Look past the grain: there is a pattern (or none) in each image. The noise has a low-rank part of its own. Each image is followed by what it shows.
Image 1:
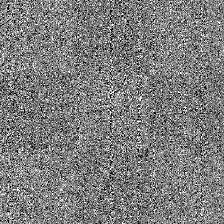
a checkerboard
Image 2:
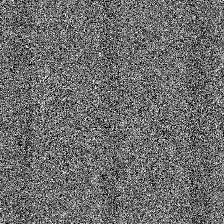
bands of columns
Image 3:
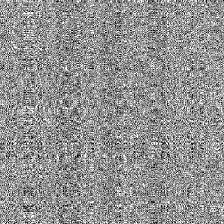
bands of columns
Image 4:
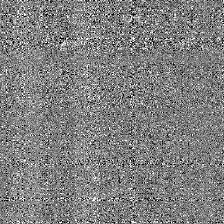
bands of columns
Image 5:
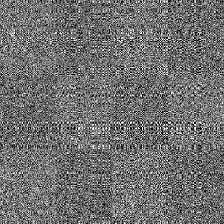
a checkerboard
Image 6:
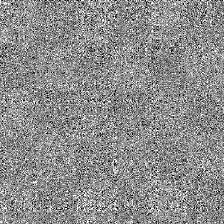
a checkerboard
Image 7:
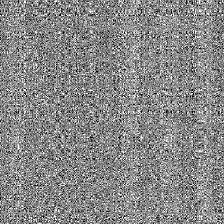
bands of columns
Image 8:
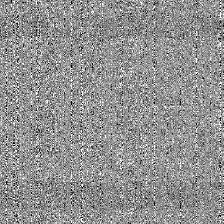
bands of rows
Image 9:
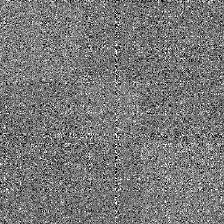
blocks along the diagonal
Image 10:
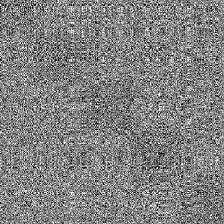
blocks along the diagonal
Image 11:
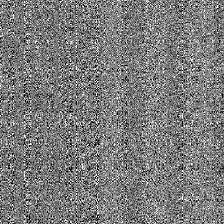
bands of columns
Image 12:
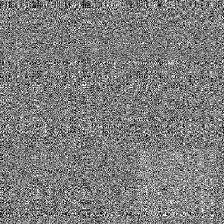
one block
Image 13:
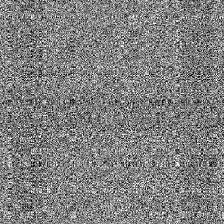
bands of rows crossing bands of columns
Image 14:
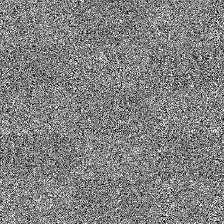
a checkerboard
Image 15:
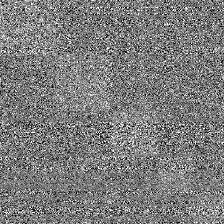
blocks along the diagonal
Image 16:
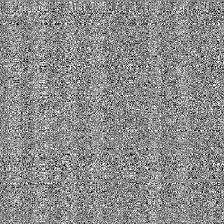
bands of columns
